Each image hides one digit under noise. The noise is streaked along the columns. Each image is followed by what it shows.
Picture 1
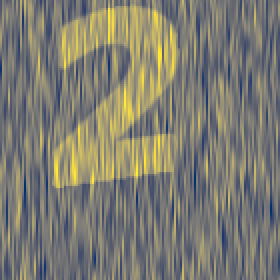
2
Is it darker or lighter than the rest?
lighter
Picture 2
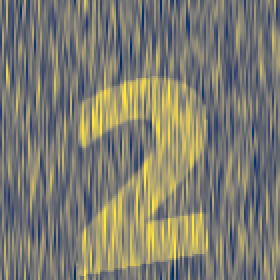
2
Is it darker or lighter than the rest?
lighter
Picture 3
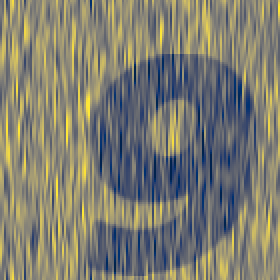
9
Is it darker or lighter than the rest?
darker
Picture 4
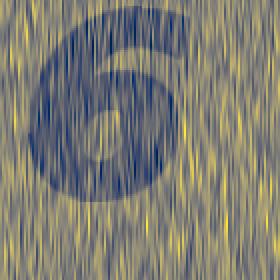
6
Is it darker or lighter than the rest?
darker
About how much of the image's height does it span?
two thirds
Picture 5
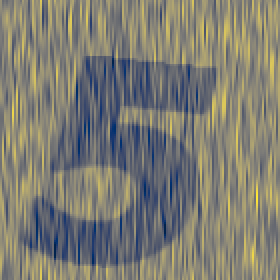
5
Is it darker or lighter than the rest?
darker
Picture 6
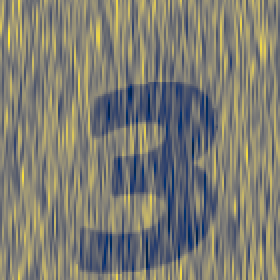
3
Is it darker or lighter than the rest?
darker
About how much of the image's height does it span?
two thirds
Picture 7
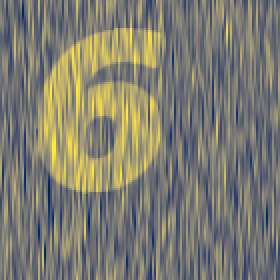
6
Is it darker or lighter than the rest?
lighter
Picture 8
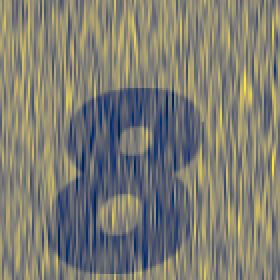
8
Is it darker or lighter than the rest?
darker
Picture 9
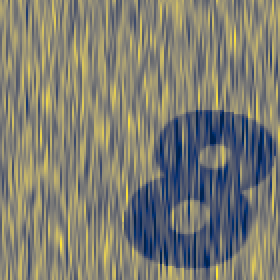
8
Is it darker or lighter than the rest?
darker
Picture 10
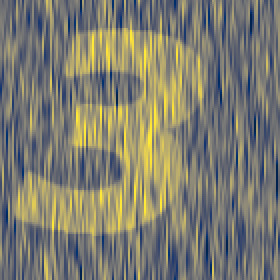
3
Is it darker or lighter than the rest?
lighter
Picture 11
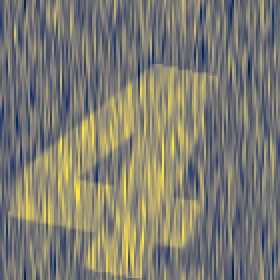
4
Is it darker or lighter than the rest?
lighter
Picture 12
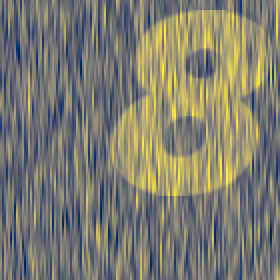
8
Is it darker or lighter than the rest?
lighter
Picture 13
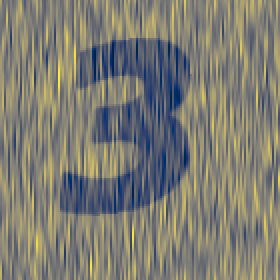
3
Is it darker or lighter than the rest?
darker
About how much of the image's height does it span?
two thirds
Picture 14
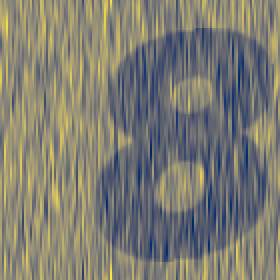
8
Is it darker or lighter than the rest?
darker
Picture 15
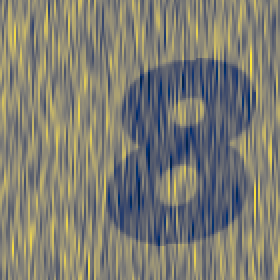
8
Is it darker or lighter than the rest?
darker
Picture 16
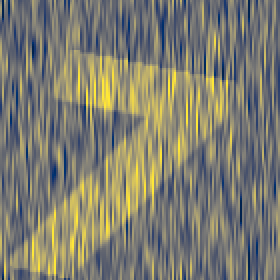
7
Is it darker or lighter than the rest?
lighter
